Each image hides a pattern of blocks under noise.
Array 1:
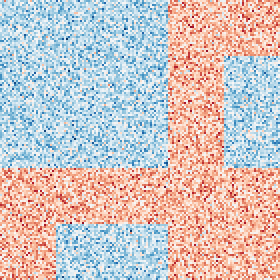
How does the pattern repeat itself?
mirrored about the diagonal from the top left
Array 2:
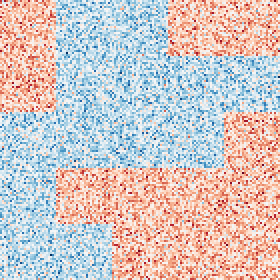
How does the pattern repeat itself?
no symmetry
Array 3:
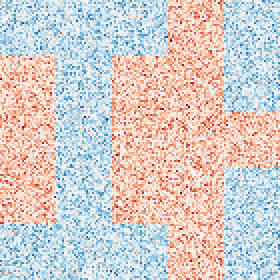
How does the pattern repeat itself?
top and bottom mirror each other
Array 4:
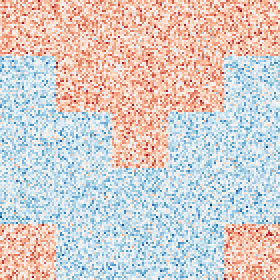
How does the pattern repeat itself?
left and right mirror each other
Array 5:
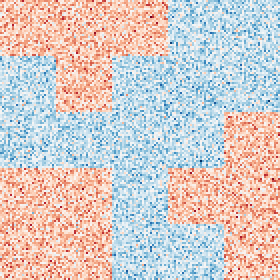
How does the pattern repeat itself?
mirrored about the diagonal from the bottom left
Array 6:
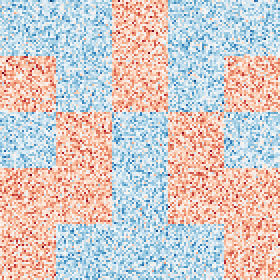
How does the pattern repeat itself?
left and right mirror each other
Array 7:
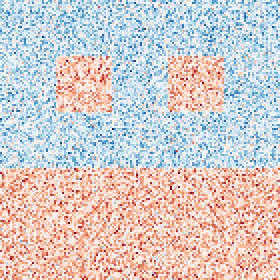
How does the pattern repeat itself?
left and right mirror each other
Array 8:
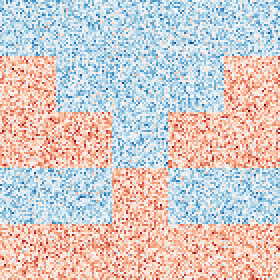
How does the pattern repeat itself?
left and right mirror each other
